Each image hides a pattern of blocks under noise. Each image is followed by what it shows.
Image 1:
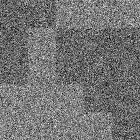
no symmetry
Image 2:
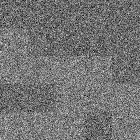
no symmetry
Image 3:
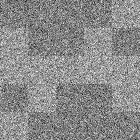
the same after a half turn
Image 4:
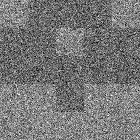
left and right mirror each other
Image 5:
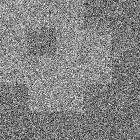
mirrored about the diagonal from the top left
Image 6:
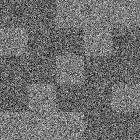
the same after a half turn
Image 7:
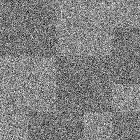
mirrored about the diagonal from the top left
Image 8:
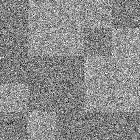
mirrored about the diagonal from the bottom left
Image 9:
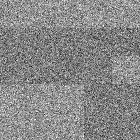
no symmetry
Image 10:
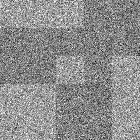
mirrored about the diagonal from the bottom left
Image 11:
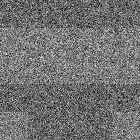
left and right mirror each other
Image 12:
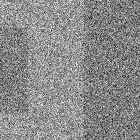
top and bottom mirror each other
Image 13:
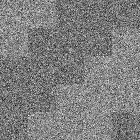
mirrored about the diagonal from the top left
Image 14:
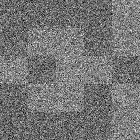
top and bottom mirror each other
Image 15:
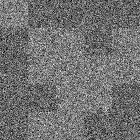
mirrored about the diagonal from the top left
